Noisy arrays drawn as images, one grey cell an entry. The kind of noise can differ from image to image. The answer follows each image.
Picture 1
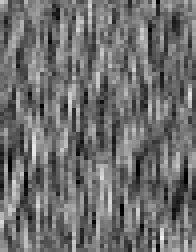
streaked along the columns
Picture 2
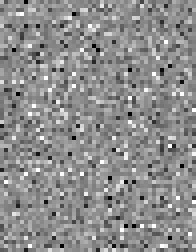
heavy tails
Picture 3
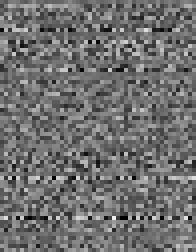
rows of uneven size
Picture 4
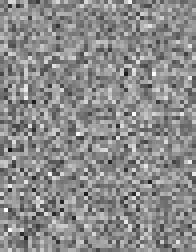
low rank plus noise
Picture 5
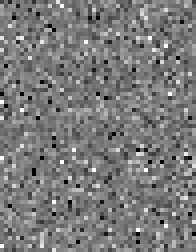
heavy tails
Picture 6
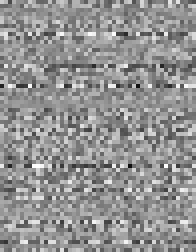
rows of uneven size
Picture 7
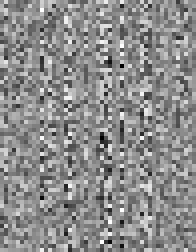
columns of uneven size
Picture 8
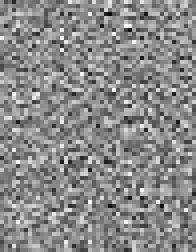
low rank plus noise
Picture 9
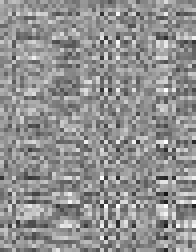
low rank plus noise
